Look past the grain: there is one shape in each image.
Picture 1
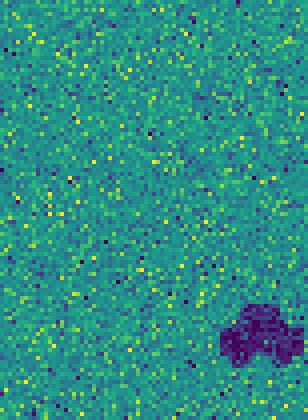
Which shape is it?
car
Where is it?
bottom right
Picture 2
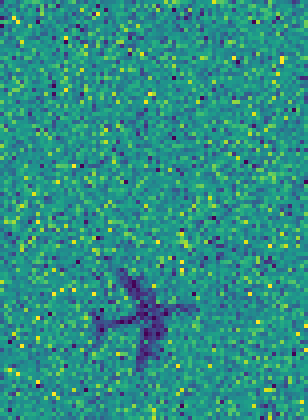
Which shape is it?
airplane
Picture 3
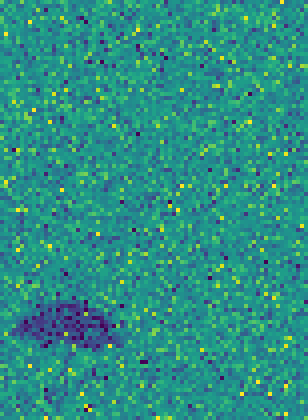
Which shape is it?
umbrella
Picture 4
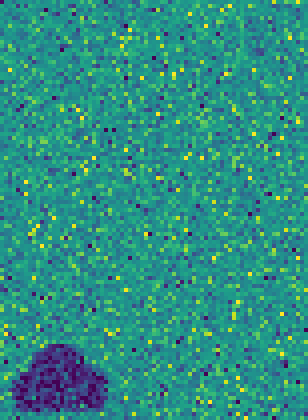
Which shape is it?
cloud
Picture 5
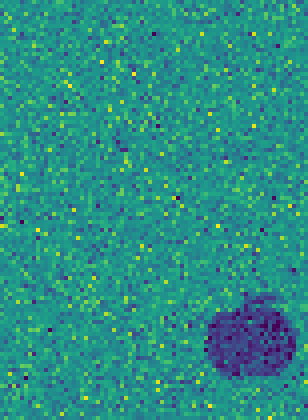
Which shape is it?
apple
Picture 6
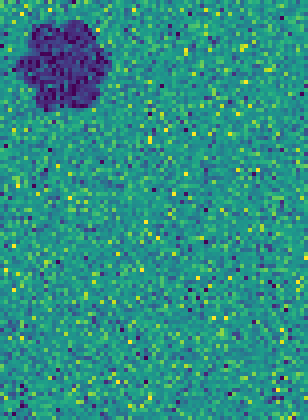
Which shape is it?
flower
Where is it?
top left
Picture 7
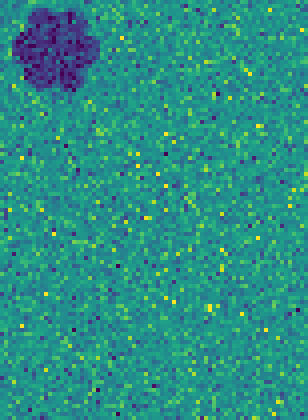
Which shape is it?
flower
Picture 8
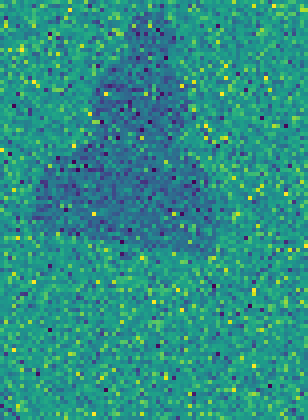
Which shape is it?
chess pawn
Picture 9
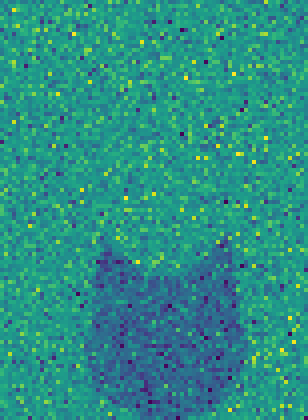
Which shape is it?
cat's head
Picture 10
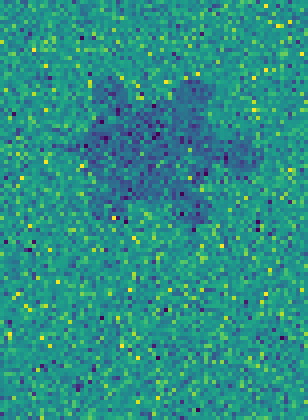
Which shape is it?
turtle
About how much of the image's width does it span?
two thirds
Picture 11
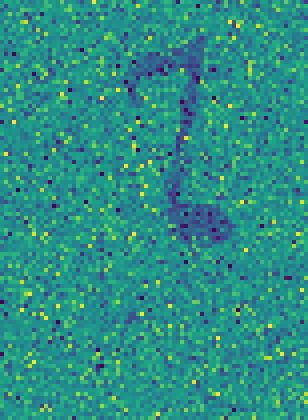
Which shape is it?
musical note
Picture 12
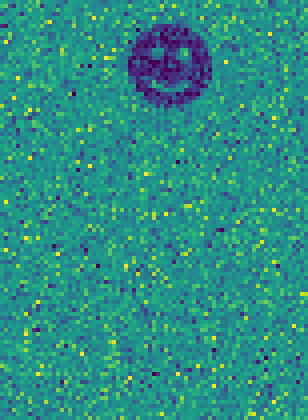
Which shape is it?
smiling face
